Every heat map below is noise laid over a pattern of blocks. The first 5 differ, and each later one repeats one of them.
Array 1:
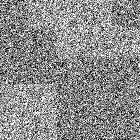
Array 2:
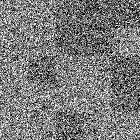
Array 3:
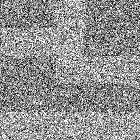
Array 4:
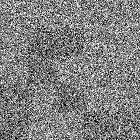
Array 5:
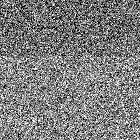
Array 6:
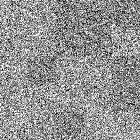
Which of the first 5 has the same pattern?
2
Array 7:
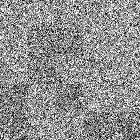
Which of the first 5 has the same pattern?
4
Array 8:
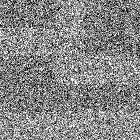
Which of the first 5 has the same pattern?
3
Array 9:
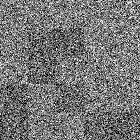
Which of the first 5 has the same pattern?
4
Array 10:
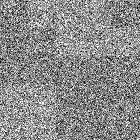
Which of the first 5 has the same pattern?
1
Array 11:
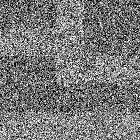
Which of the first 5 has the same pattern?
3
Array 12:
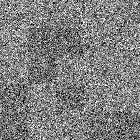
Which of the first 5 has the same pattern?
4
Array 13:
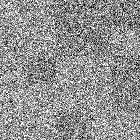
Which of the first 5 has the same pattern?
2
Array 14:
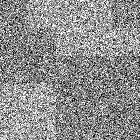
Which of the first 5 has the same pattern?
1
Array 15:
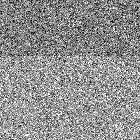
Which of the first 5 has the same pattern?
5
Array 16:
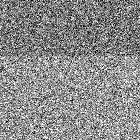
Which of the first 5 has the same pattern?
5
